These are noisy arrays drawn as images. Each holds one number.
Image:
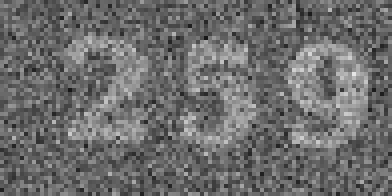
259
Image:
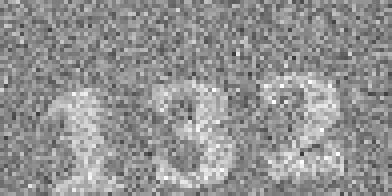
132
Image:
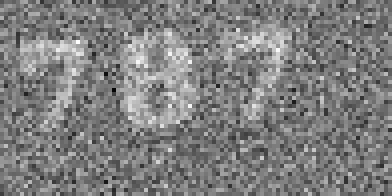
787
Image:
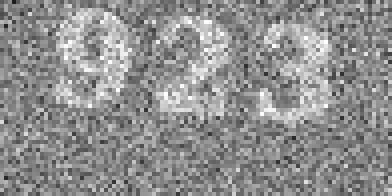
923
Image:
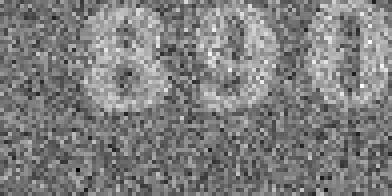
890
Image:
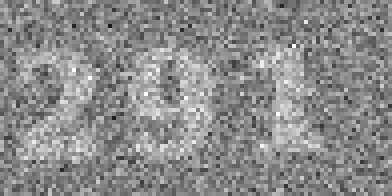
291
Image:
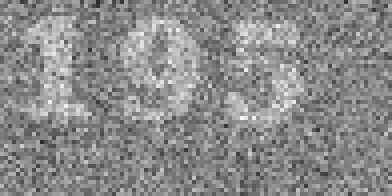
195
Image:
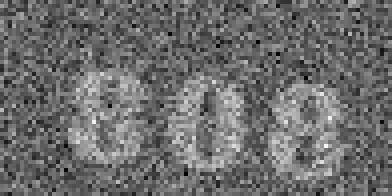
808
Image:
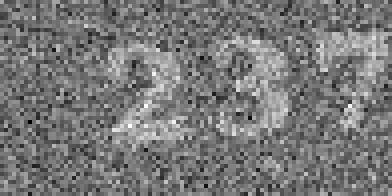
237
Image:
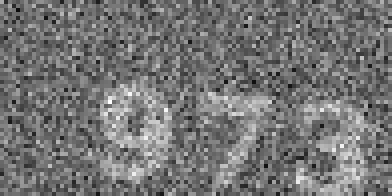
973
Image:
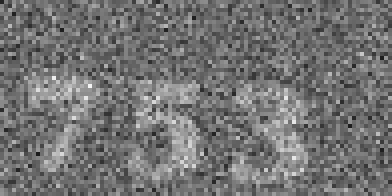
753
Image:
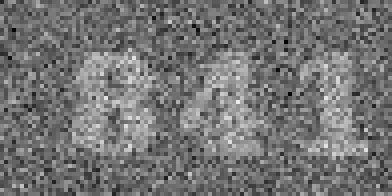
841
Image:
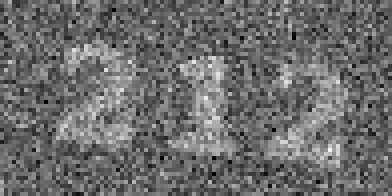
212
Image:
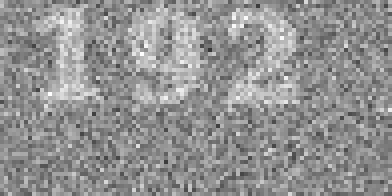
192
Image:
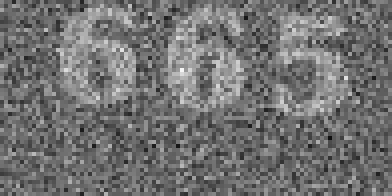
665
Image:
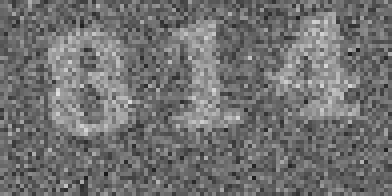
814
